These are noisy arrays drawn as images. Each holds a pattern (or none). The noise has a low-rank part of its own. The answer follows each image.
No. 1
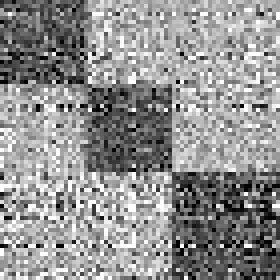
blocks along the diagonal
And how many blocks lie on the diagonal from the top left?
3
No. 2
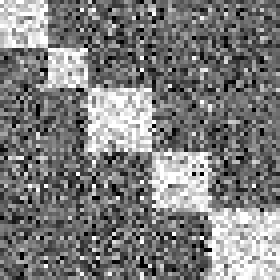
blocks along the diagonal
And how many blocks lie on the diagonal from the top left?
5
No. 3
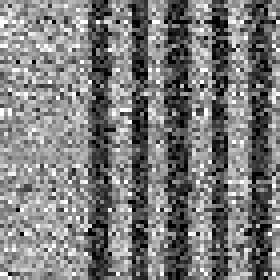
bands of columns
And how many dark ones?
5
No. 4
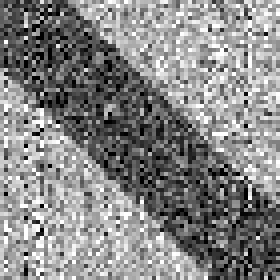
a diagonal band
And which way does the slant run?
top left to bottom right
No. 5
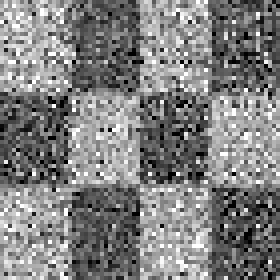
a checkerboard
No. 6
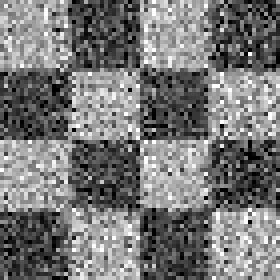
a checkerboard
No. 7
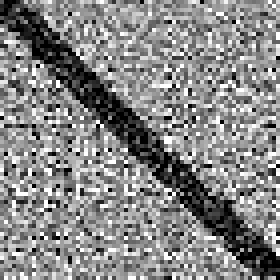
a diagonal band
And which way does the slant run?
top left to bottom right
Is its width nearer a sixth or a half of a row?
a sixth
